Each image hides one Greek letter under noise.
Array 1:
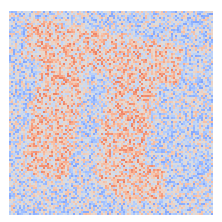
red pi
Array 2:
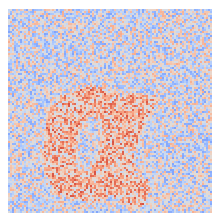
red alpha
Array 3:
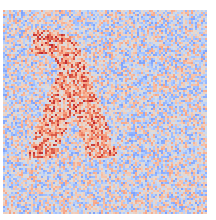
red lambda
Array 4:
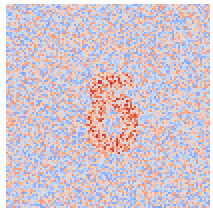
red delta, centre
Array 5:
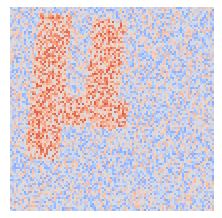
red mu
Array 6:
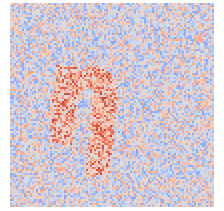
red eta
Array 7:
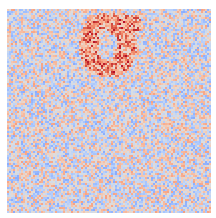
red sigma, top middle
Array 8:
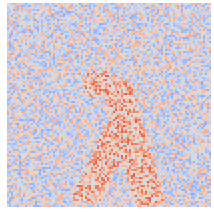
red lambda
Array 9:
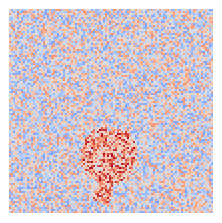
red phi, bottom middle
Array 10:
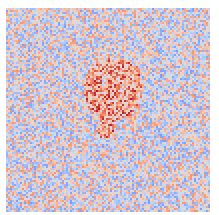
red phi, centre
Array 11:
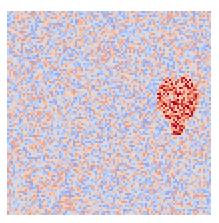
red phi, middle right
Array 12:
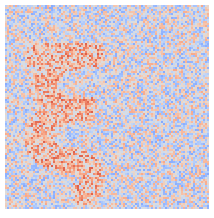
red xi
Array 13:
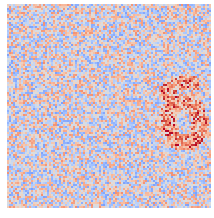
red delta, middle right
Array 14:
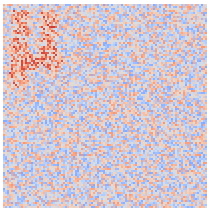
red mu, top left
